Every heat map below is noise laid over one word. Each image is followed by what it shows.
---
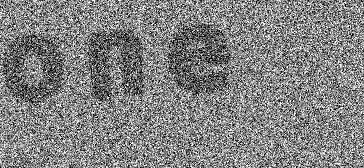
one
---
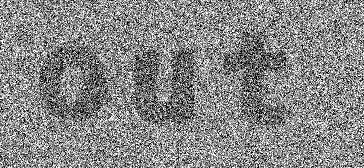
out
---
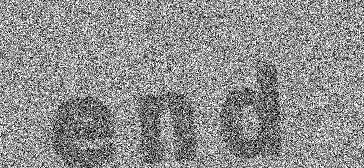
end
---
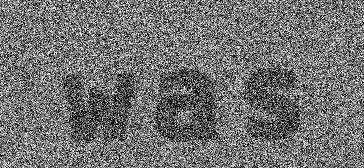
was
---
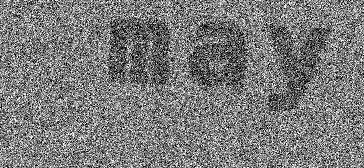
may
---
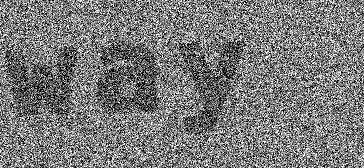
way
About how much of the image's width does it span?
two thirds
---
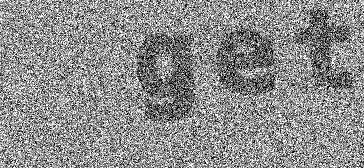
get
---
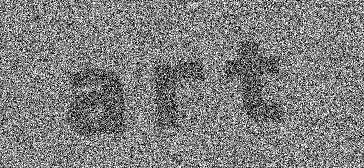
art
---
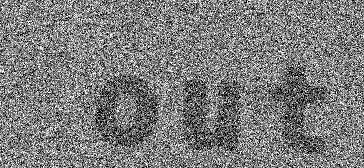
out
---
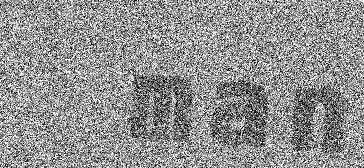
man
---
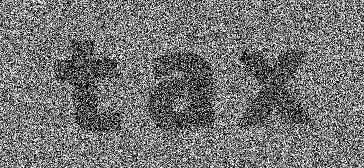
tax
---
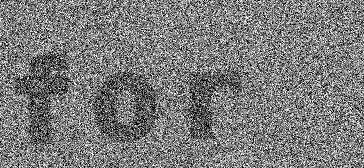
for
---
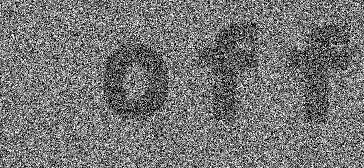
off
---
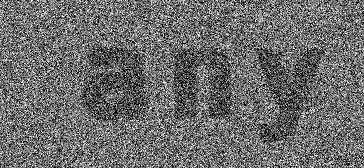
any
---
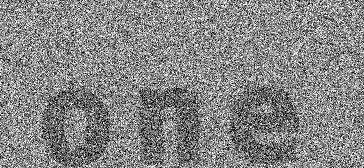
one
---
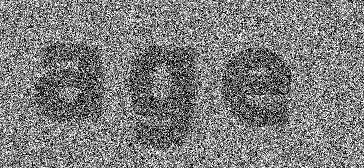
age
